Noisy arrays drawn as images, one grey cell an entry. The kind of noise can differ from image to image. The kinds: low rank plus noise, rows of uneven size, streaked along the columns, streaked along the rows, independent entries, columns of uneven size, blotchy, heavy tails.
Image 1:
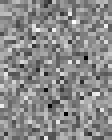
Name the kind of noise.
independent entries
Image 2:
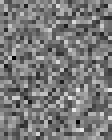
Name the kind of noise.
independent entries
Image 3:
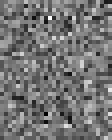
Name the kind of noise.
low rank plus noise
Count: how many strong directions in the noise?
one
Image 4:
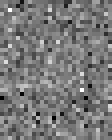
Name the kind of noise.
heavy tails
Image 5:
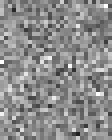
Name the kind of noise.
independent entries
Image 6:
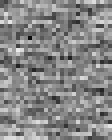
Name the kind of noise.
streaked along the rows
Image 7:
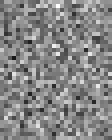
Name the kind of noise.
independent entries
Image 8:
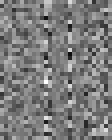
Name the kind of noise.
columns of uneven size
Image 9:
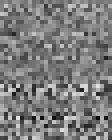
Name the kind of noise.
rows of uneven size
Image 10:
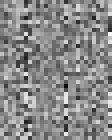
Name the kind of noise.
columns of uneven size
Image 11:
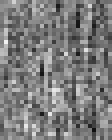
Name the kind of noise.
streaked along the columns
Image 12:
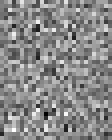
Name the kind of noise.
low rank plus noise
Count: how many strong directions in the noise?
two
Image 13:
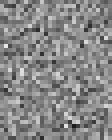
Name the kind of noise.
independent entries
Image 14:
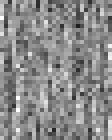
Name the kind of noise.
streaked along the columns
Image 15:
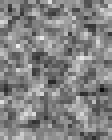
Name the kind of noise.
blotchy
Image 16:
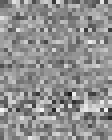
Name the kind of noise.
rows of uneven size
